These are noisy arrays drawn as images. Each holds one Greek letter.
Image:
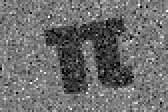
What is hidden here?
dark pi
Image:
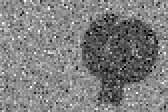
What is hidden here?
dark phi
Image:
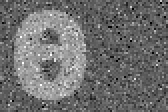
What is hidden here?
light theta
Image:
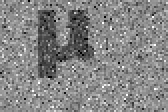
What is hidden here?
dark mu
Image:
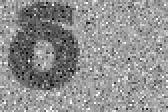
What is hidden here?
dark delta
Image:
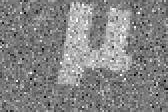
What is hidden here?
light mu
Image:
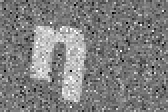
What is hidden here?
light eta
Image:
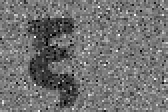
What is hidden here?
dark xi
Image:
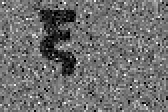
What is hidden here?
dark xi
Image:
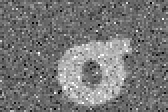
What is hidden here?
light sigma
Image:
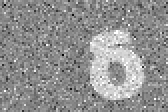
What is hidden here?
light delta
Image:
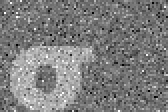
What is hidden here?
light sigma
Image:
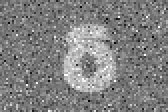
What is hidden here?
light delta
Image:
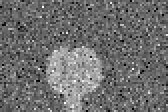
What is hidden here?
light phi
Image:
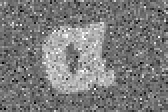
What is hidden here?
light alpha
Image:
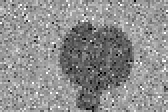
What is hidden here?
dark phi
